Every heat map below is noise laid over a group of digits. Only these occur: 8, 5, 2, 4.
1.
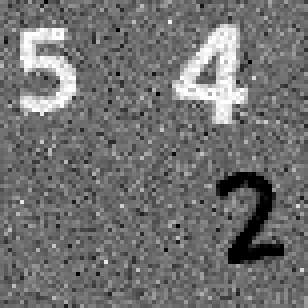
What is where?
top left: light 5; top right: light 4; bottom right: dark 2
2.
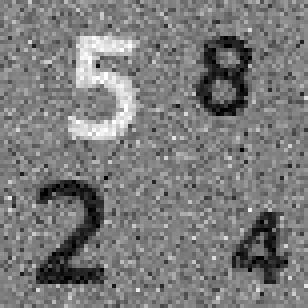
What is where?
top left: light 5; top right: dark 8; bottom left: dark 2; bottom right: dark 4
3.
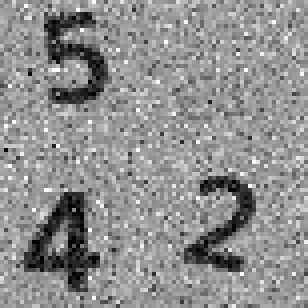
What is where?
top left: dark 5; bottom left: dark 4; bottom right: dark 2
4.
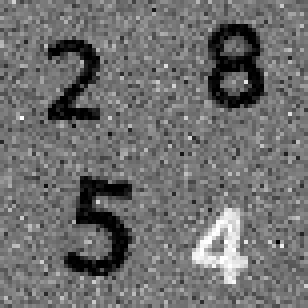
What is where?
top left: dark 2; top right: dark 8; bottom left: dark 5; bottom right: light 4
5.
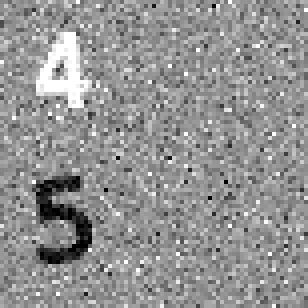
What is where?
top left: light 4; bottom left: dark 5
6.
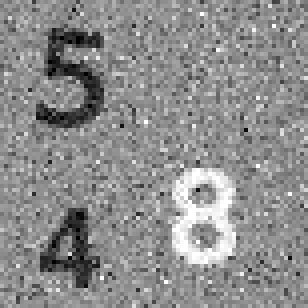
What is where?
top left: dark 5; bottom left: dark 4; bottom right: light 8
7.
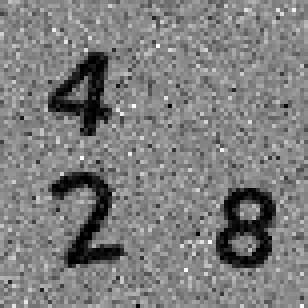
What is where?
top left: dark 4; bottom left: dark 2; bottom right: dark 8
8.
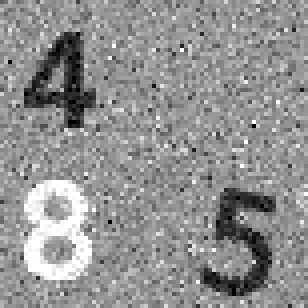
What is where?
top left: dark 4; bottom left: light 8; bottom right: dark 5
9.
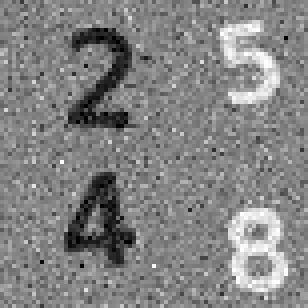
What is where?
top left: dark 2; top right: light 5; bottom left: dark 4; bottom right: light 8
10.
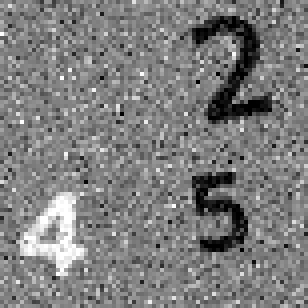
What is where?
top right: dark 2; bottom left: light 4; bottom right: dark 5
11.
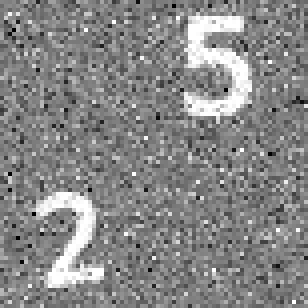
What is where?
top right: light 5; bottom left: light 2
